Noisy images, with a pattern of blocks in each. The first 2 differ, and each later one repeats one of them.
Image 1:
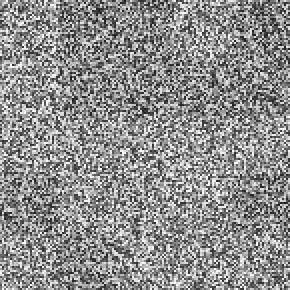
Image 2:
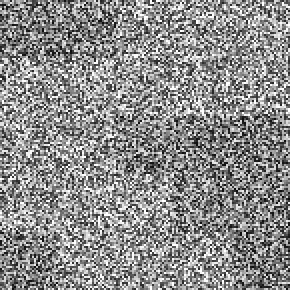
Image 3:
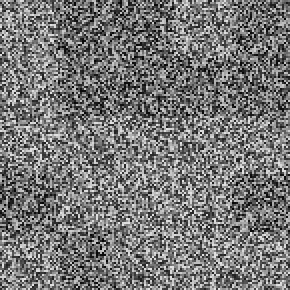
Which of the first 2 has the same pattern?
1
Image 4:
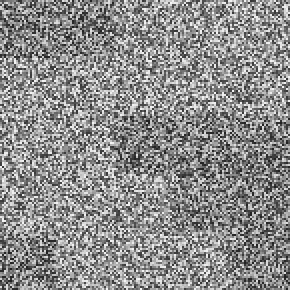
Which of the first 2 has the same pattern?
2
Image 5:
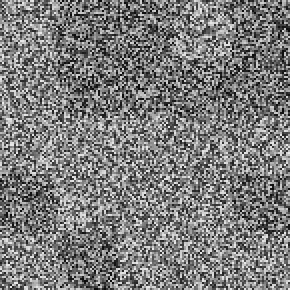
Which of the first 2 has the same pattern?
1
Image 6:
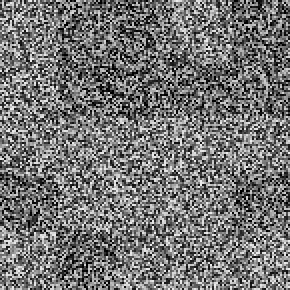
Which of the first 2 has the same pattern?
1
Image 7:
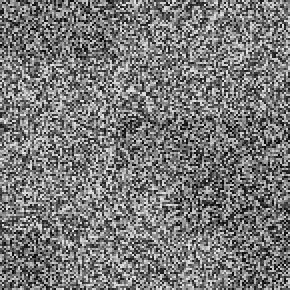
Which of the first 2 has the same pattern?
2
